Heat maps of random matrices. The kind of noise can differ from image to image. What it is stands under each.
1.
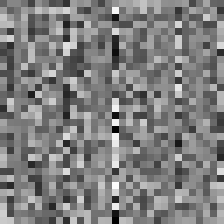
columns of uneven size
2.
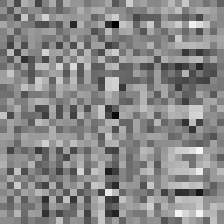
low rank plus noise
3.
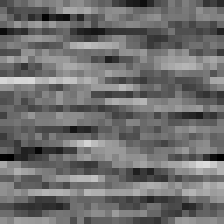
streaked along the rows
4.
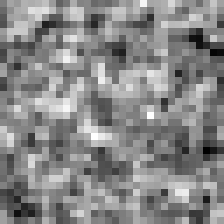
blotchy
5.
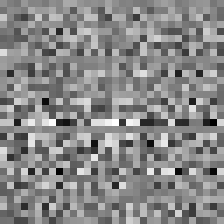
rows of uneven size
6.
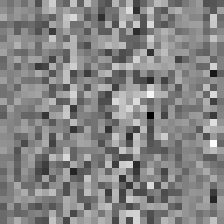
columns of uneven size
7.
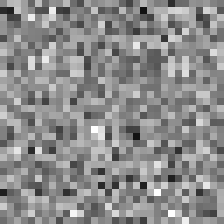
low rank plus noise
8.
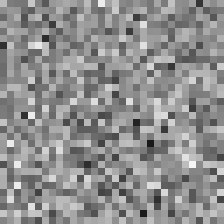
independent entries
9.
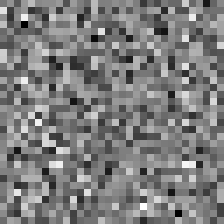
independent entries
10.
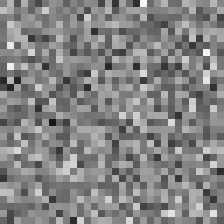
independent entries
